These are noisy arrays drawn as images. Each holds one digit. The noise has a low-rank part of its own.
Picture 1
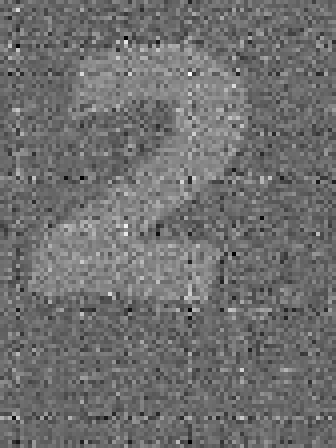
2
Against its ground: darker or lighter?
lighter
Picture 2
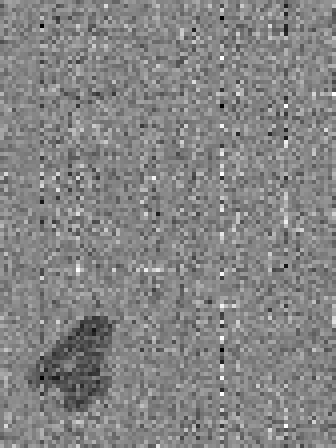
4
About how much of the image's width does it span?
a quarter
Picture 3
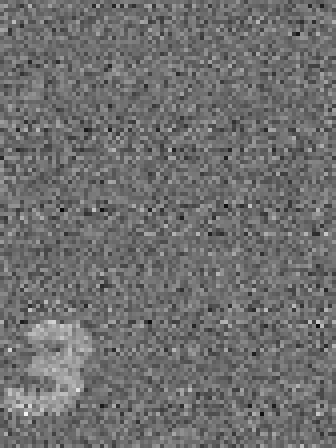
3
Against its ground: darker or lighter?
lighter
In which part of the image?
bottom left
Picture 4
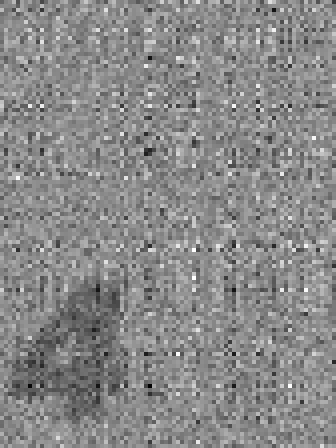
4
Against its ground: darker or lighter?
darker
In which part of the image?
bottom left
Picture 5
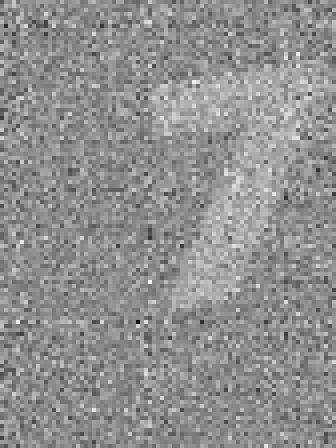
7
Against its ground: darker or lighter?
lighter
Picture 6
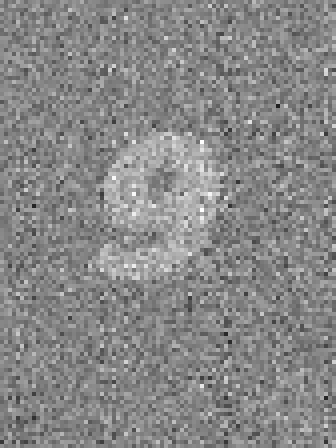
9
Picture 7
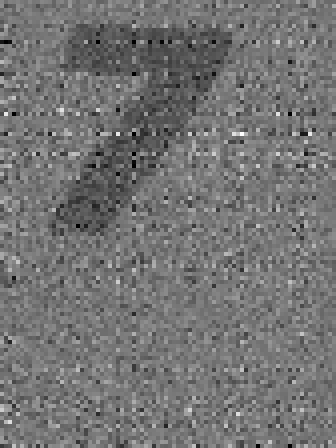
7
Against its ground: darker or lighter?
darker
